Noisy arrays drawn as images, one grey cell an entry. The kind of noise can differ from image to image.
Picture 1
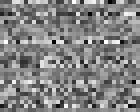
rows of uneven size
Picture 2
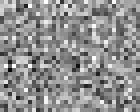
low rank plus noise
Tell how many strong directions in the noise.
five to eight
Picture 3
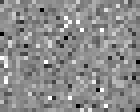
heavy tails
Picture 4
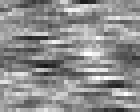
streaked along the rows
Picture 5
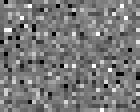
heavy tails
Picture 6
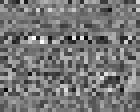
rows of uneven size
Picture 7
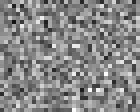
independent entries
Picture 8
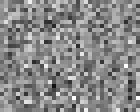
low rank plus noise
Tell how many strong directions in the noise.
five to eight
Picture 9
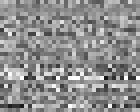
rows of uneven size
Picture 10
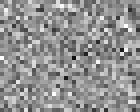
independent entries
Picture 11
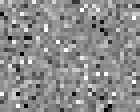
heavy tails
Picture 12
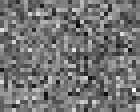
independent entries
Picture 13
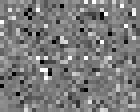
heavy tails
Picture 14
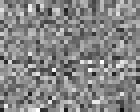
low rank plus noise
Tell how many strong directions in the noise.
three or four
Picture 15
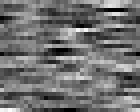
streaked along the rows
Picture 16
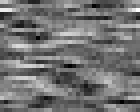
streaked along the rows
